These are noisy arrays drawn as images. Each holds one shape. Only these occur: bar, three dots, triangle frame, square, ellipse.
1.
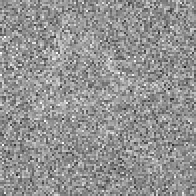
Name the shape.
triangle frame
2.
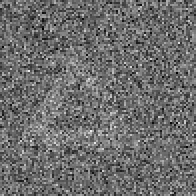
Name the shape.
triangle frame
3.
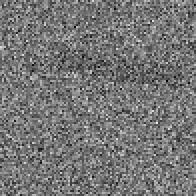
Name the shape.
bar
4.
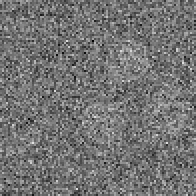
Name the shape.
three dots
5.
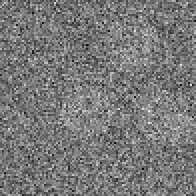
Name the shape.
three dots
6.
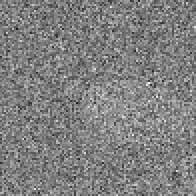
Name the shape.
ellipse
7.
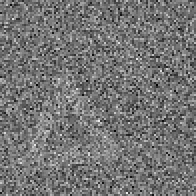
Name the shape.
triangle frame
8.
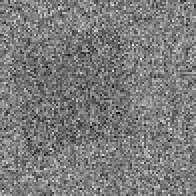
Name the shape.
square
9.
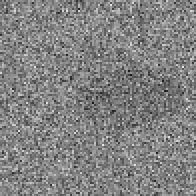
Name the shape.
ellipse
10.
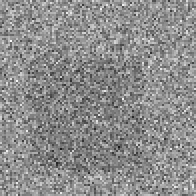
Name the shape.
square
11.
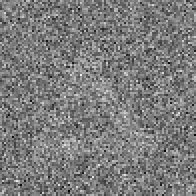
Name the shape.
triangle frame
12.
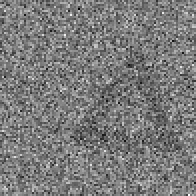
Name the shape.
triangle frame
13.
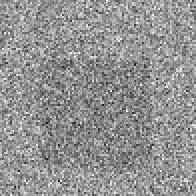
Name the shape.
square
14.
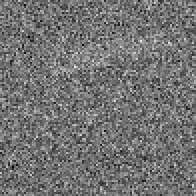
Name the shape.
bar
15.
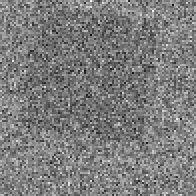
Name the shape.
square
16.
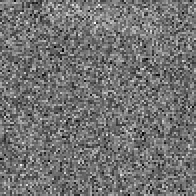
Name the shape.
bar
